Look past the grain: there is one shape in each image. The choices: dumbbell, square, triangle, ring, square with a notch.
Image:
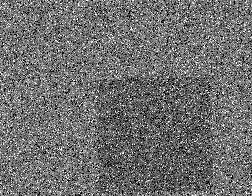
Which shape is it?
square
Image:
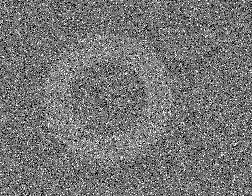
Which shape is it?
ring
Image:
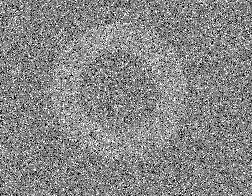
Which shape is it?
ring
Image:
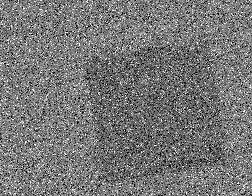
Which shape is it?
square
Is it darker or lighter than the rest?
darker
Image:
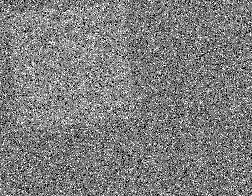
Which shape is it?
square
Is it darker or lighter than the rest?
lighter
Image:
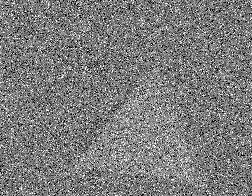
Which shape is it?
triangle
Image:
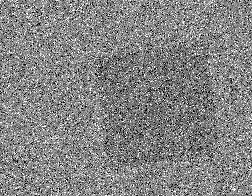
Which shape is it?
square
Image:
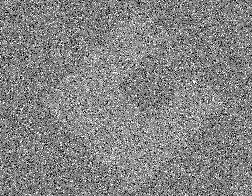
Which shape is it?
square with a notch
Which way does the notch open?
up and right
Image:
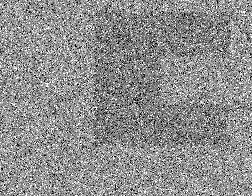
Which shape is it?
square with a notch
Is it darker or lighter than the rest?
darker
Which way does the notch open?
right
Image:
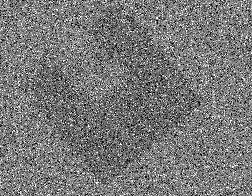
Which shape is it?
square with a notch
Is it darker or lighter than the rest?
darker
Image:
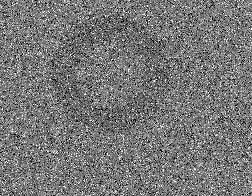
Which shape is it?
ring
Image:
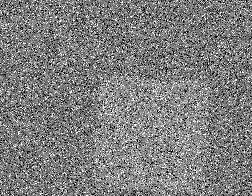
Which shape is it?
square
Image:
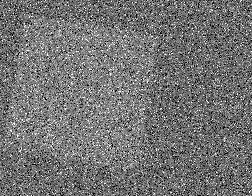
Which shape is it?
square
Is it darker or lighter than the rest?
lighter
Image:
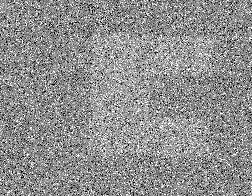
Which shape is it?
square with a notch
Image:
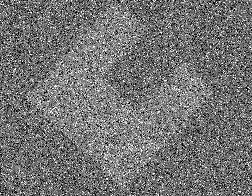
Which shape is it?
square with a notch
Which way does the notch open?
up and right
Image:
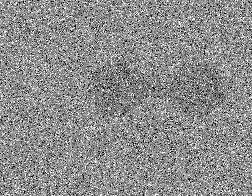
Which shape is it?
dumbbell
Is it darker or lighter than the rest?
darker
